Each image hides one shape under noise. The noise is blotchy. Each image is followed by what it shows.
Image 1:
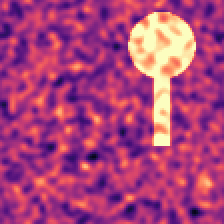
lollipop
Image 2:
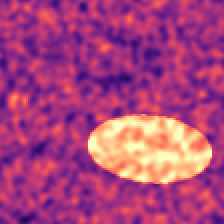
ellipse
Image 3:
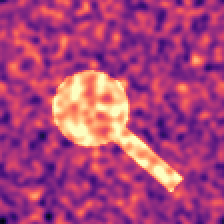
lollipop
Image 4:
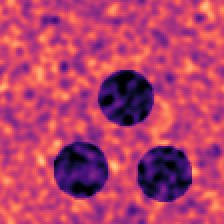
three dots
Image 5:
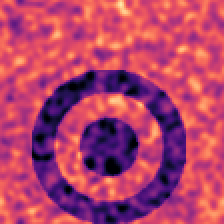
bullseye
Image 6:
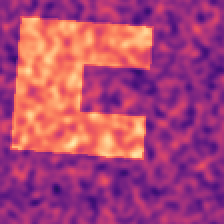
square with a notch
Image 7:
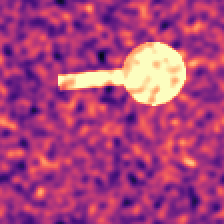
lollipop
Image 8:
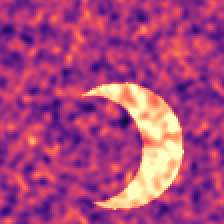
crescent
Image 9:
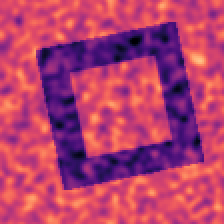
square frame
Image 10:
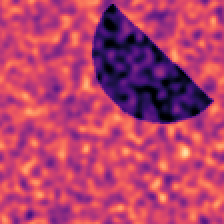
half disc
